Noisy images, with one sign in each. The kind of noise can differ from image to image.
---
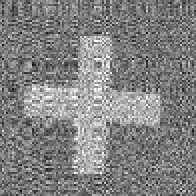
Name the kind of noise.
low rank plus noise
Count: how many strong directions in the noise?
one
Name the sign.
plus sign
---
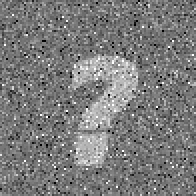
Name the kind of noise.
heavy tails
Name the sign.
question mark
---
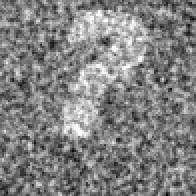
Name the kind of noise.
blotchy
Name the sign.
question mark
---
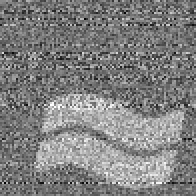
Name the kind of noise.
rows of uneven size
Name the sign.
approximately sign
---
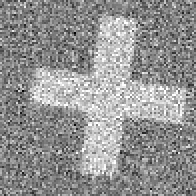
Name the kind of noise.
low rank plus noise
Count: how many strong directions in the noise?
five to eight
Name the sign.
plus sign
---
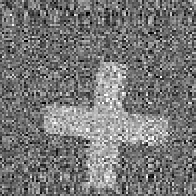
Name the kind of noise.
low rank plus noise
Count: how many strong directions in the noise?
two
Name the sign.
plus sign
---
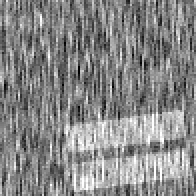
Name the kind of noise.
streaked along the columns
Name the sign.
equals sign
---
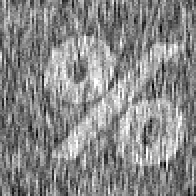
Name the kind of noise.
streaked along the columns
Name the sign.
percent sign
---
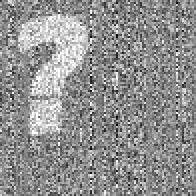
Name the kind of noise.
columns of uneven size
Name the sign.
question mark
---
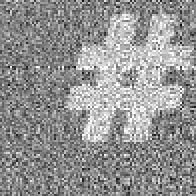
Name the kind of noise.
low rank plus noise
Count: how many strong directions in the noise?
two
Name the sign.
hash sign
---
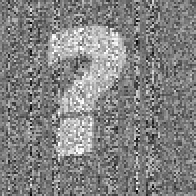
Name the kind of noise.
columns of uneven size
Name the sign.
question mark
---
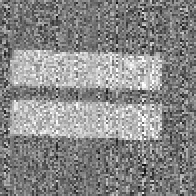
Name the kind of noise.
columns of uneven size
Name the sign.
equals sign
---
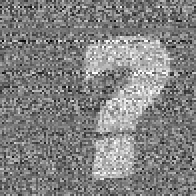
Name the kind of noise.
rows of uneven size
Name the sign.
question mark
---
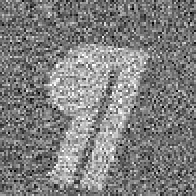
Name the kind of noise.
low rank plus noise
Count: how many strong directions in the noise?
three or four
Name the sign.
pilcrow
